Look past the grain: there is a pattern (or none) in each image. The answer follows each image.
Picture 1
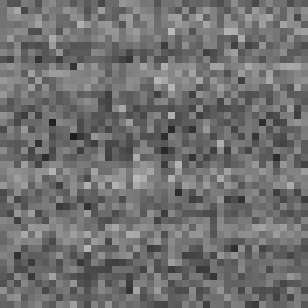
bands of rows
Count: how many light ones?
4
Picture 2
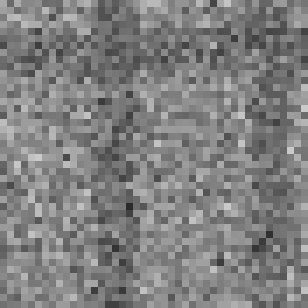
bands of rows crossing bands of columns
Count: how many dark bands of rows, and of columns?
1 and 2
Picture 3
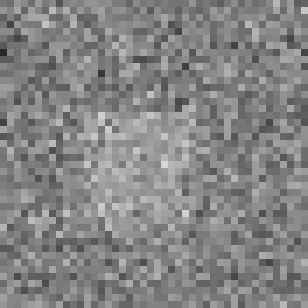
one block
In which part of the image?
centre
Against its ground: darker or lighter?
lighter
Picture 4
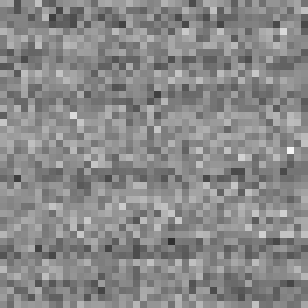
bands of rows
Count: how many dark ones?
6
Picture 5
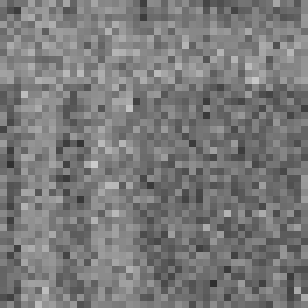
bands of rows crossing bands of columns
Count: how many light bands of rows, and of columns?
1 and 2
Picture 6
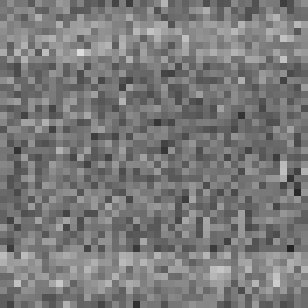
bands of rows
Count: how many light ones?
2
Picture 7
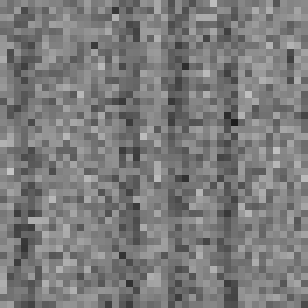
bands of columns
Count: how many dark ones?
4
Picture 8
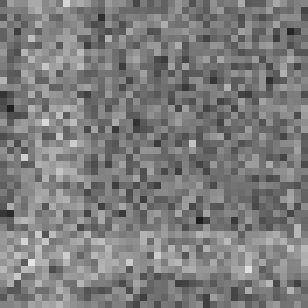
bands of rows crossing bands of columns
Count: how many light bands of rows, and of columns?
1 and 1
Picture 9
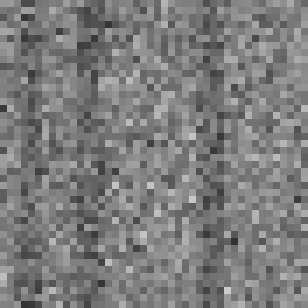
bands of columns
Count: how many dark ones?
3
